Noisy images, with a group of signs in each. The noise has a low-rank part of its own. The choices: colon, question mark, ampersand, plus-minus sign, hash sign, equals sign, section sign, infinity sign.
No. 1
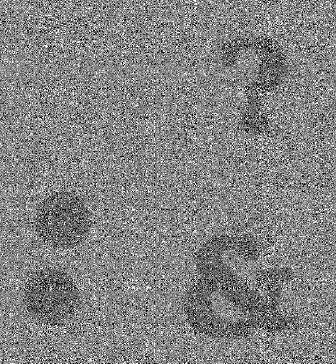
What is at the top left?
nothing
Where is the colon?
bottom left
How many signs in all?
3
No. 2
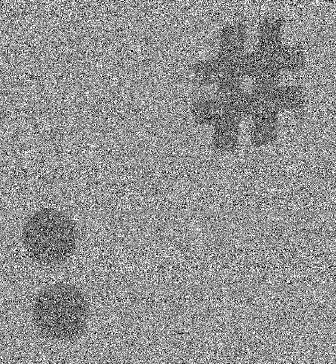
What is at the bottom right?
nothing
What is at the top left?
nothing
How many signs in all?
2
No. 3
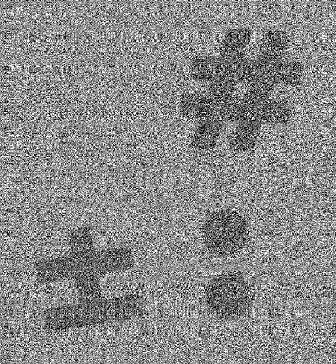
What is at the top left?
nothing
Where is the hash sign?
top right
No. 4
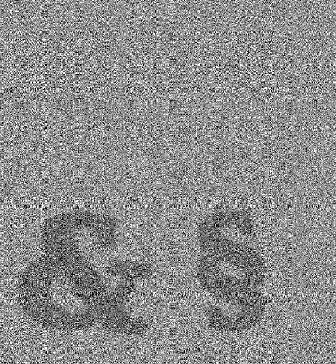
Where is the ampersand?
bottom left
